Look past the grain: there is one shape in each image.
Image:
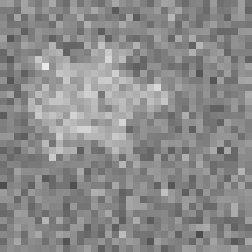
turtle
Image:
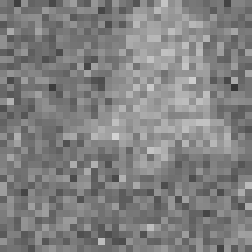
bell
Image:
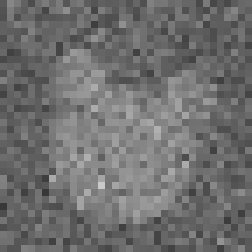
bear's head
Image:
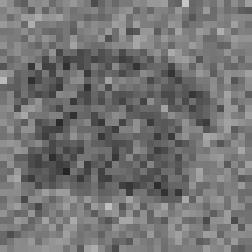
telephone
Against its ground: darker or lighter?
darker
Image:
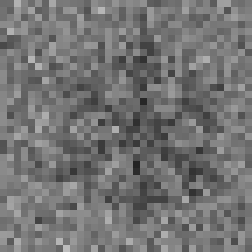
snowflake
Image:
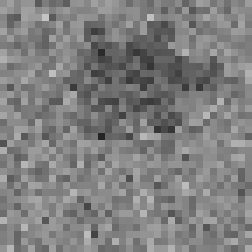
turtle
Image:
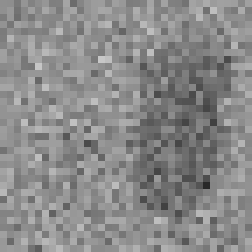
footprint
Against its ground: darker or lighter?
darker
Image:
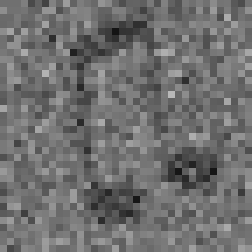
pair of musical notes
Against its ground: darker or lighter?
darker
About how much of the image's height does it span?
nearly all
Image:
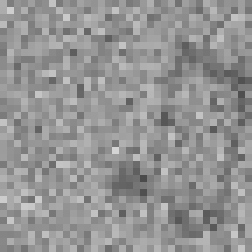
pair of musical notes
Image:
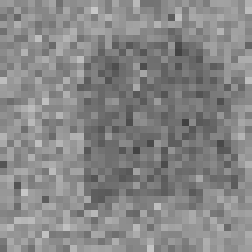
ghost
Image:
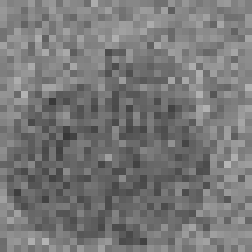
apple
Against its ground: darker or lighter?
darker
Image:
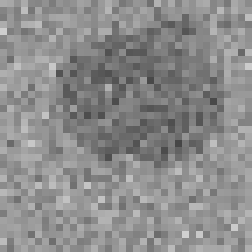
apple
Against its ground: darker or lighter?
darker
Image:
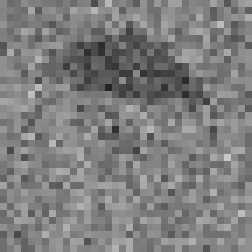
umbrella
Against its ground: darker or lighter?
darker
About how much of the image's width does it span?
two thirds
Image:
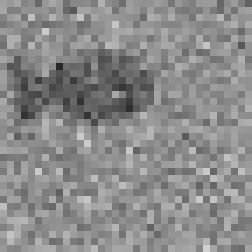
fish
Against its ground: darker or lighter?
darker
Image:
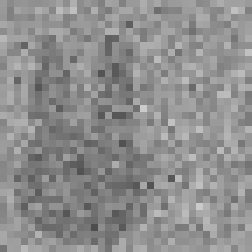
rabbit's head
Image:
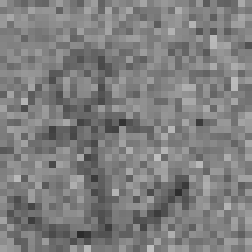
anchor
